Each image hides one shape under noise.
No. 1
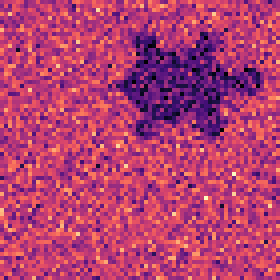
turtle
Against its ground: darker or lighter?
darker
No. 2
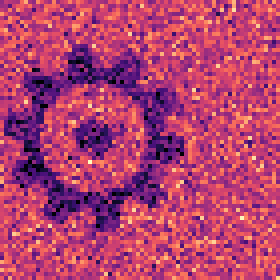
gear
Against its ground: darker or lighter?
darker
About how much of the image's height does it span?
two thirds
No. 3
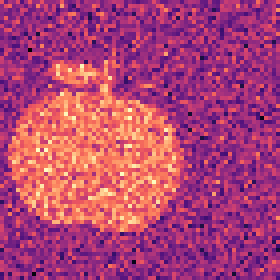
apple
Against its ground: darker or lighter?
lighter
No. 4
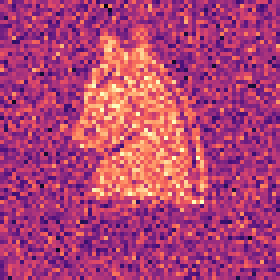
chess knight
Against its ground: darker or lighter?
lighter
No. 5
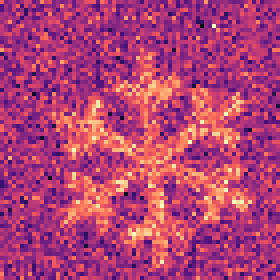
snowflake
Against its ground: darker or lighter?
lighter
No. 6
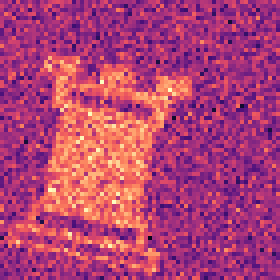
chess rook
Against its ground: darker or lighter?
lighter
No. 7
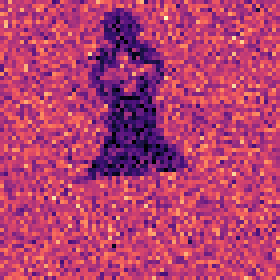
chess bishop
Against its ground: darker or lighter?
darker
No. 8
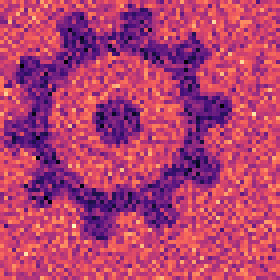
gear
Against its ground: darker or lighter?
darker
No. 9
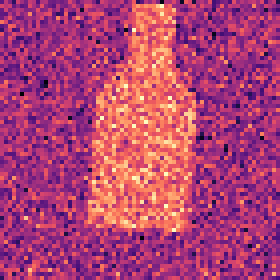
bottle
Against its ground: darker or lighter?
lighter
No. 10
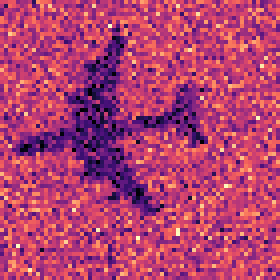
airplane
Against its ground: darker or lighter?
darker
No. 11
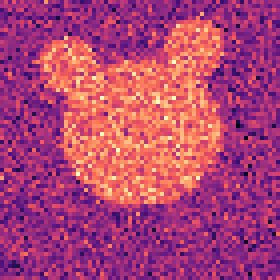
bear's head
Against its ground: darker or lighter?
lighter
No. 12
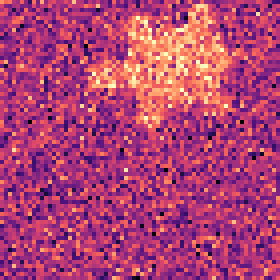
turtle
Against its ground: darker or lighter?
lighter
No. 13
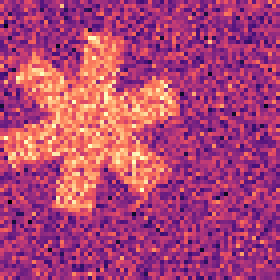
asterisk
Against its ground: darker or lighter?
lighter
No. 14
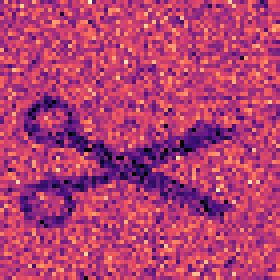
pair of scissors
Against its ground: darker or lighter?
darker
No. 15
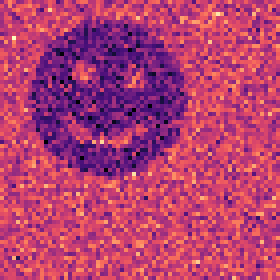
smiling face
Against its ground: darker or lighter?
darker
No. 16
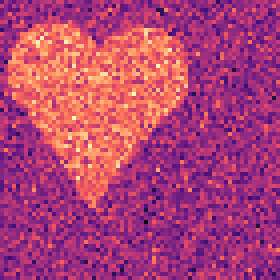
heart
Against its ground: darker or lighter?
lighter
